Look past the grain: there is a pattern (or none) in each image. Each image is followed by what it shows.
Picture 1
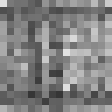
bands of rows crossing bands of columns
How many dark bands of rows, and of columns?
2 and 3
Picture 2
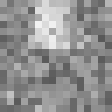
one block
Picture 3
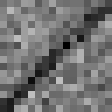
a diagonal band
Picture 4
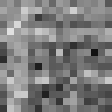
bands of rows crossing bands of columns
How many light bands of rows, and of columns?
3 and 1
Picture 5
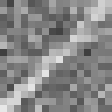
a diagonal band
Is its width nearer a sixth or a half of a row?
a sixth
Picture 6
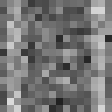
bands of columns
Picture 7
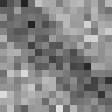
a diagonal band
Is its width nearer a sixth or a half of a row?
a half
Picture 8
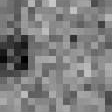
one block
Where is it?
middle left
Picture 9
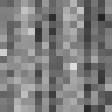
bands of columns
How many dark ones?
5
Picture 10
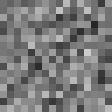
only noise
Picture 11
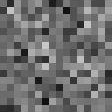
only noise
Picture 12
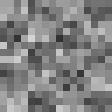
a checkerboard
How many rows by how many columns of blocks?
5 by 4
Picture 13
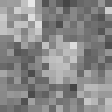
blocks along the diagonal
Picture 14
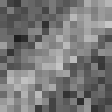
a diagonal band
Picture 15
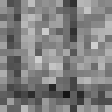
bands of rows crossing bands of columns
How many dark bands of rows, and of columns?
1 and 2
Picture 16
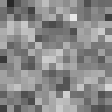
a checkerboard
